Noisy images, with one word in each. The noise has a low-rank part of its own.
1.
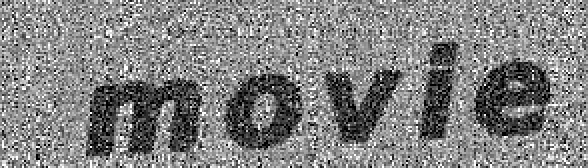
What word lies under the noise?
movie
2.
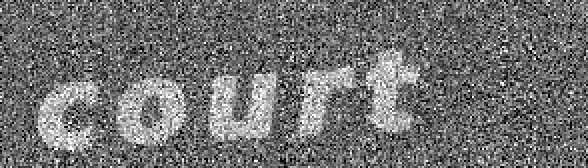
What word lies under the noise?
court
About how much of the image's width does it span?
two thirds
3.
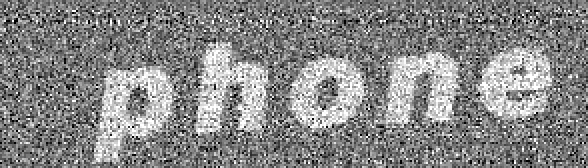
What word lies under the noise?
phone
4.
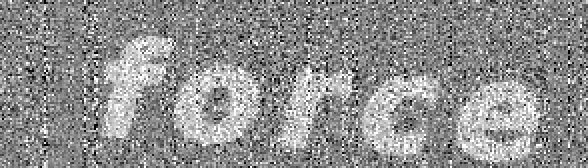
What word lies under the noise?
force
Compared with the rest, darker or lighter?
lighter
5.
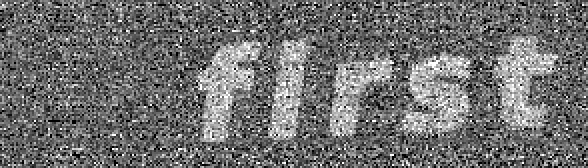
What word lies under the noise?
first
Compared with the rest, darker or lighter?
lighter
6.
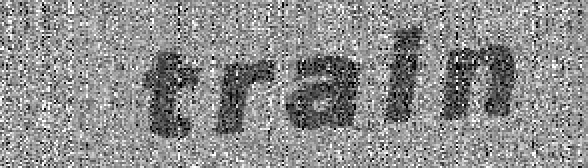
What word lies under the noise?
train
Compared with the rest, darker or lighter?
darker
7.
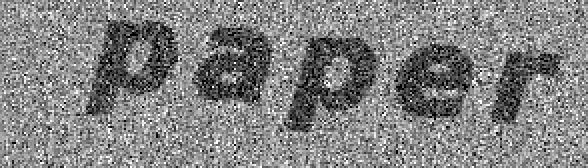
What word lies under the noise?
paper
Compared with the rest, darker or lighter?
darker
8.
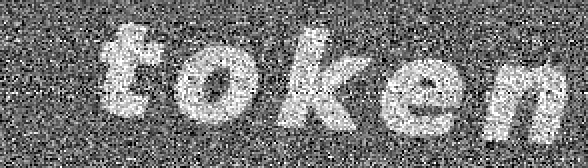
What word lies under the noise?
token
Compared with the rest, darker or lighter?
lighter
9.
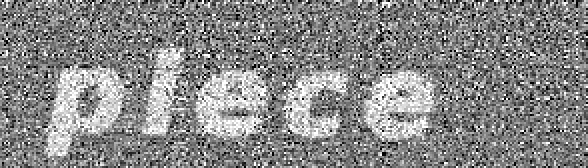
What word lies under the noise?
piece
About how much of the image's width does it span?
two thirds
